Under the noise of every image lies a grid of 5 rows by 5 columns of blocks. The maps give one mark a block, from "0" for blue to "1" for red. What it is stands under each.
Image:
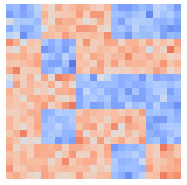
0 1 1 0 0
1 0 1 1 1
1 1 0 0 0
1 0 1 1 0
1 1 1 0 1
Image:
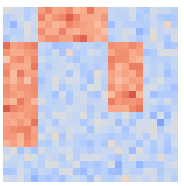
0 1 1 0 0
1 0 0 1 0
1 0 0 1 0
1 0 0 0 0
0 0 0 0 0
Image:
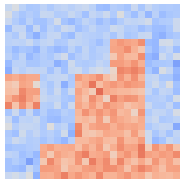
0 0 0 0 0
0 0 0 1 0
1 0 1 1 0
0 0 1 1 0
0 1 1 1 1
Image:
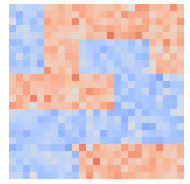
0 1 1 1 1
0 1 0 0 1
1 1 1 0 0
0 0 0 0 0
0 0 1 1 1
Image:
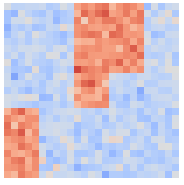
0 0 1 1 0
0 0 1 1 0
0 0 1 0 0
1 0 0 0 0
1 0 0 0 0
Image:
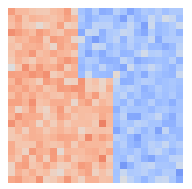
1 1 0 0 0
1 1 0 0 0
1 1 1 0 0
1 1 1 0 0
1 1 1 0 0
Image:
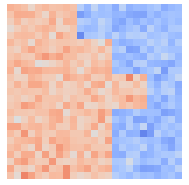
1 1 0 0 0
1 1 1 0 0
1 1 1 1 0
1 1 1 0 0
1 1 1 0 0
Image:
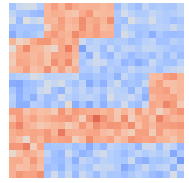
0 1 1 0 0
1 1 0 0 0
0 0 0 0 1
1 1 1 1 1
1 0 0 0 0
